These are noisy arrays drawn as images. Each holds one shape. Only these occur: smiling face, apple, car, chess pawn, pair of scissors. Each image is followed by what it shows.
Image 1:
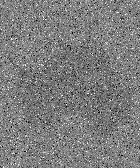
car
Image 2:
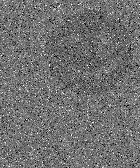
smiling face
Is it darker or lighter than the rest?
darker
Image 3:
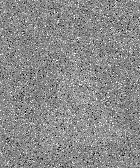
chess pawn
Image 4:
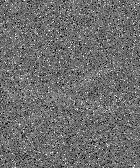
pair of scissors
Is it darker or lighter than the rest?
lighter
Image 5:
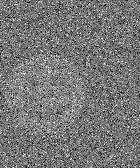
smiling face
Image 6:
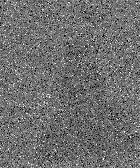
chess pawn
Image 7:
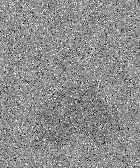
car
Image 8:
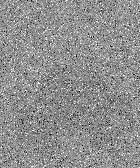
car
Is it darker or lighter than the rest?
darker
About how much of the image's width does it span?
nearly all
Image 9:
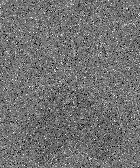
car
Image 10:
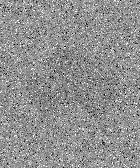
car
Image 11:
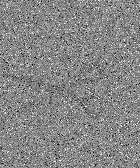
pair of scissors
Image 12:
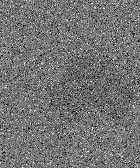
car
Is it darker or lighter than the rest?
darker
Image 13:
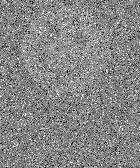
smiling face
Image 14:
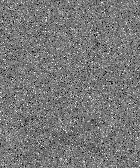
pair of scissors
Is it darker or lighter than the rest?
darker
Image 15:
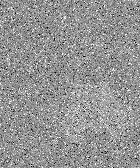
car
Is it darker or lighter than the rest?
lighter
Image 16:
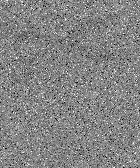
pair of scissors
